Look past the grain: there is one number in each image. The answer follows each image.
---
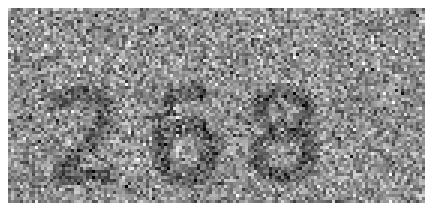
268
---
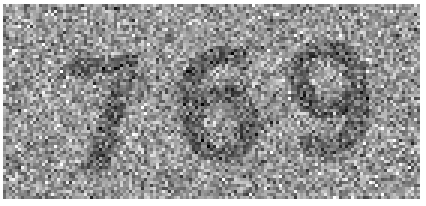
769
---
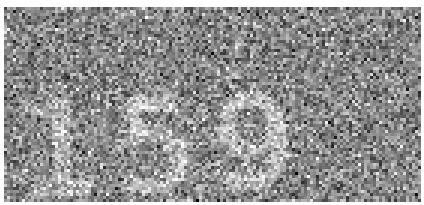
159
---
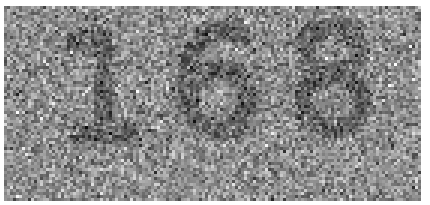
168
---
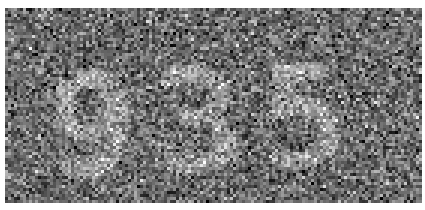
935
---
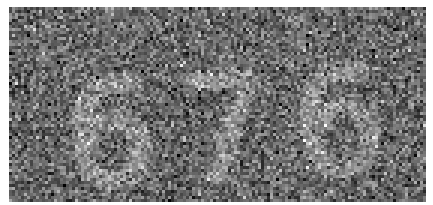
676
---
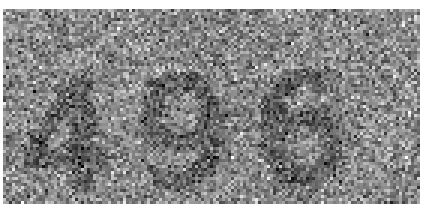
496
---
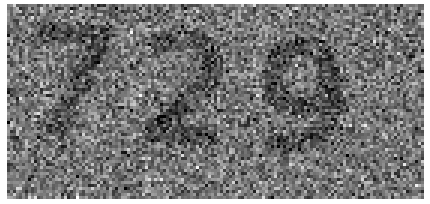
729
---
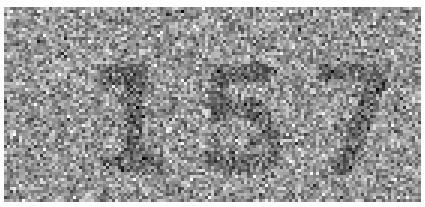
157
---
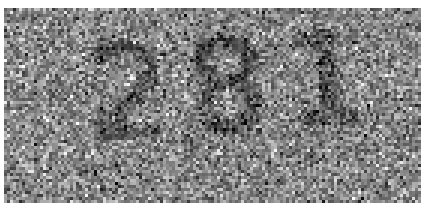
281
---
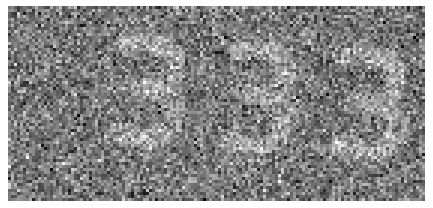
333
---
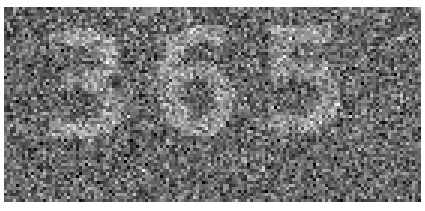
365
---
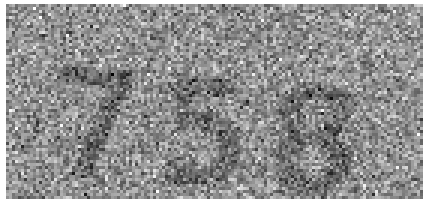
758
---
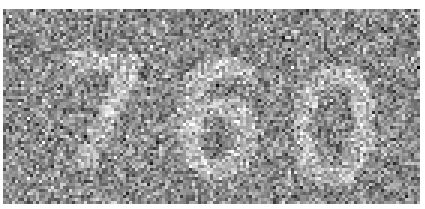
760
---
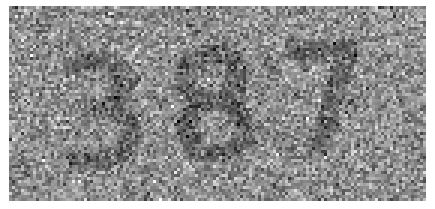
387
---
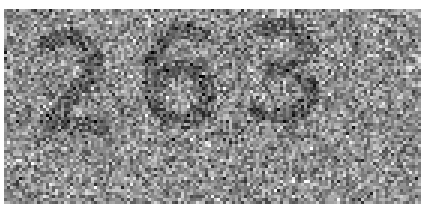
263
